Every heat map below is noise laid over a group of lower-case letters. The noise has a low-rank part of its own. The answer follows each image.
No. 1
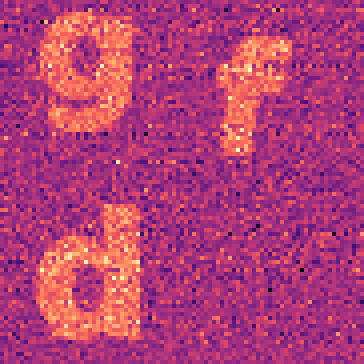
top left: g; top right: f; bottom left: d
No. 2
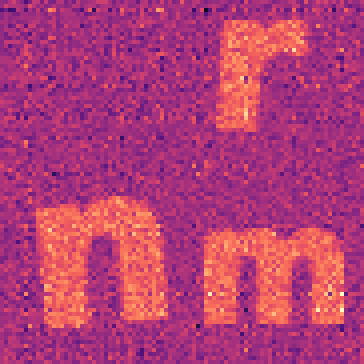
top right: r; bottom left: n; bottom right: m
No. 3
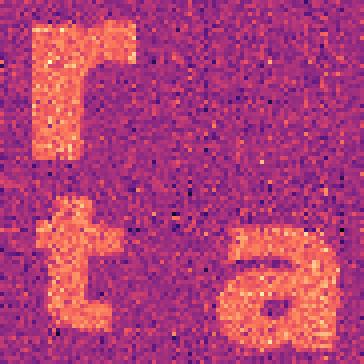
top left: r; bottom left: t; bottom right: a
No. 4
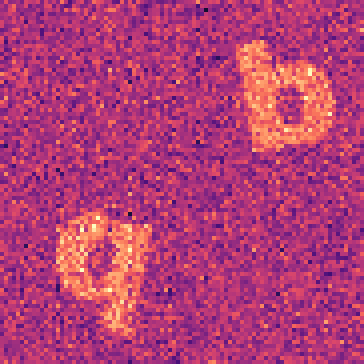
top right: b; bottom left: q
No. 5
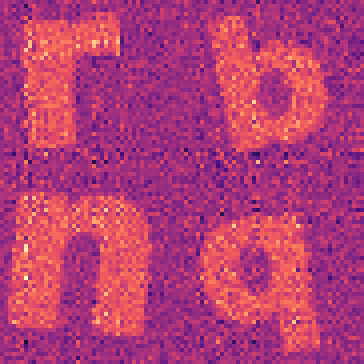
top left: r; top right: b; bottom left: n; bottom right: q
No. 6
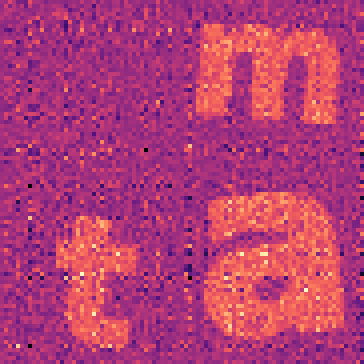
top right: m; bottom left: t; bottom right: a
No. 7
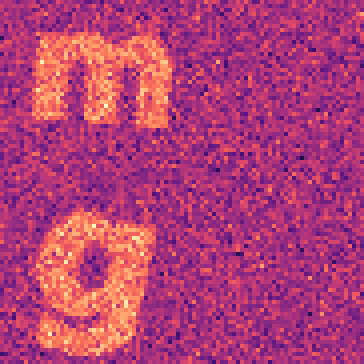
top left: m; bottom left: g
